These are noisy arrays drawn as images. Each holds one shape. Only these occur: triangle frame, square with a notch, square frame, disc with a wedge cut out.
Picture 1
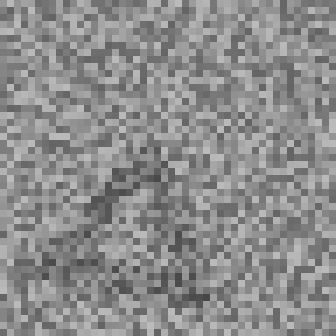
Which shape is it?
triangle frame
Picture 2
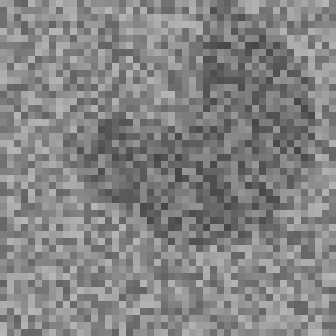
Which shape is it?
disc with a wedge cut out
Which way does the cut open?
up and left
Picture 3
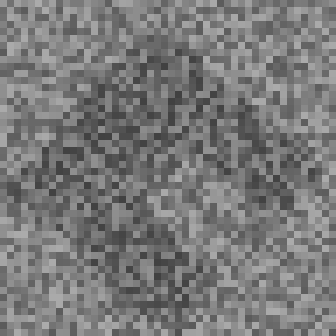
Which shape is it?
square with a notch
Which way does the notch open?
down and right
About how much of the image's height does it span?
nearly all
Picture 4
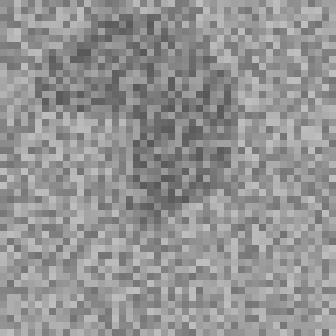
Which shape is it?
disc with a wedge cut out
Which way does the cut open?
down and left
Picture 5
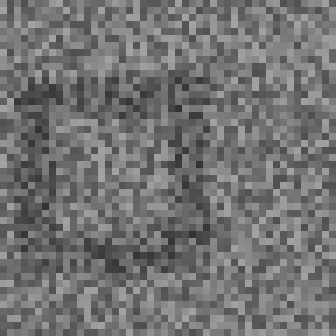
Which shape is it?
square frame
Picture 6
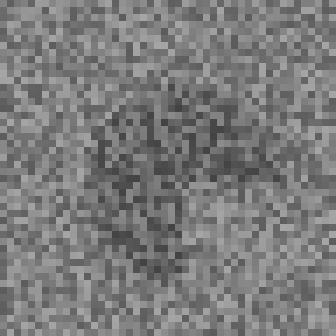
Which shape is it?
disc with a wedge cut out
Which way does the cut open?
down and right
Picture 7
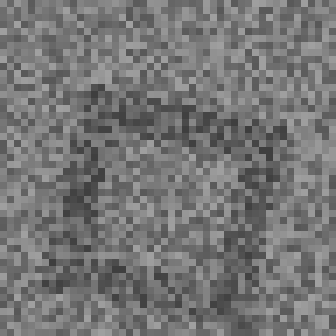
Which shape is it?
square frame
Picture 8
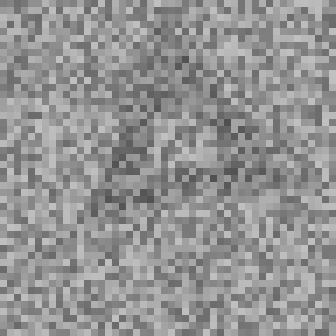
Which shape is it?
triangle frame
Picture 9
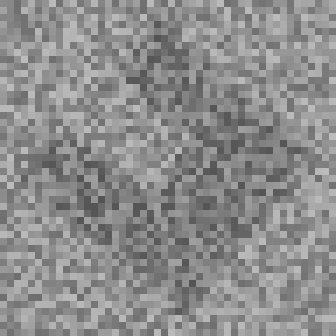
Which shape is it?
square with a notch
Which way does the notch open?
up and left
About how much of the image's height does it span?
nearly all
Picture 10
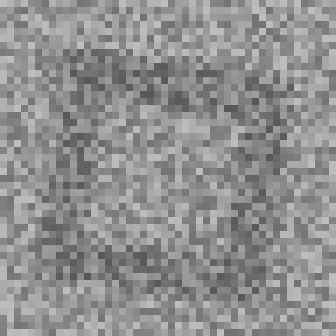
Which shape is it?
square frame
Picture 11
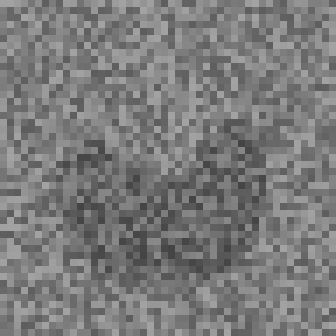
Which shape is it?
disc with a wedge cut out
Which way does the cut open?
up
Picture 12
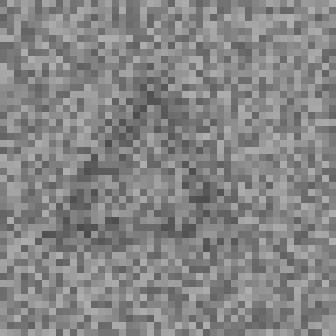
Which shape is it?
triangle frame
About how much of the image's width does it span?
two thirds
